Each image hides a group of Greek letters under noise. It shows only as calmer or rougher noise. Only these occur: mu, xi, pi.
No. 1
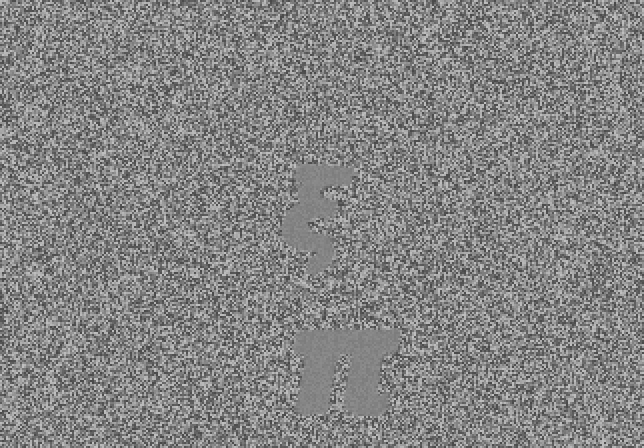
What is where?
centre: xi; bottom middle: pi
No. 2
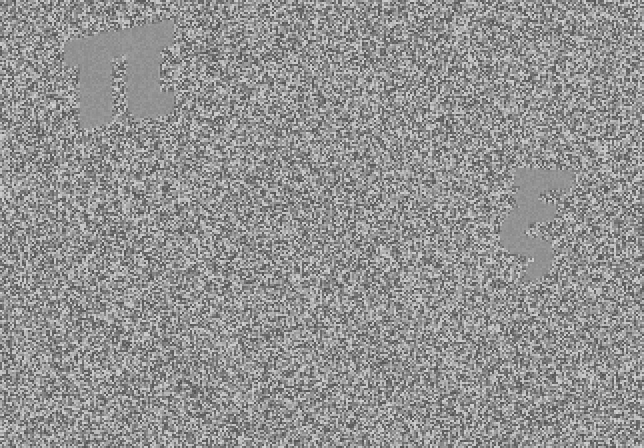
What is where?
top left: pi; middle right: xi
